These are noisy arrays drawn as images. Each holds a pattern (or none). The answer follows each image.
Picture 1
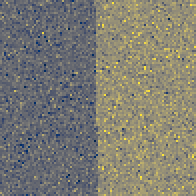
a sharp edge
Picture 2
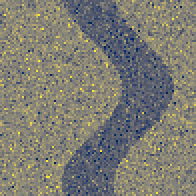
a wavy band
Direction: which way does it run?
top to bottom
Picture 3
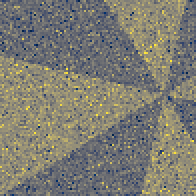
spokes from one point
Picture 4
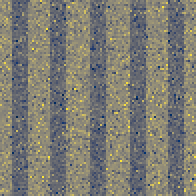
vertical stripes
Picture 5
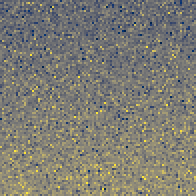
a smooth slope
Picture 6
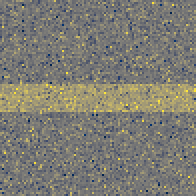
one horizontal stripe
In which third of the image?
middle
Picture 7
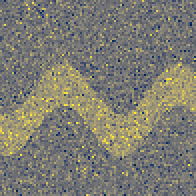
a wavy band
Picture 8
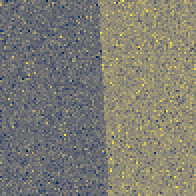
a sharp edge
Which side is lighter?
right
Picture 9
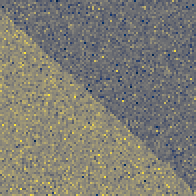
a sharp edge
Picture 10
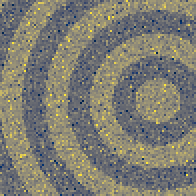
rings round one point
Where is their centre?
middle right
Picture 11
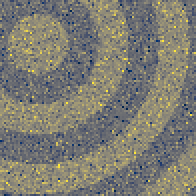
rings round one point
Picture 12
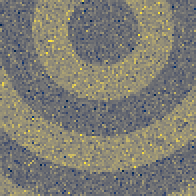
rings round one point
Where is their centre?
top middle
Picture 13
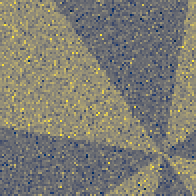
spokes from one point
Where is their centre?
bottom right
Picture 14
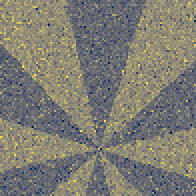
spokes from one point
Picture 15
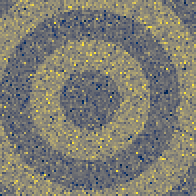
rings round one point
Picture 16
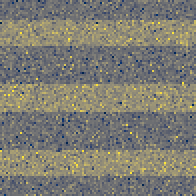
horizontal stripes
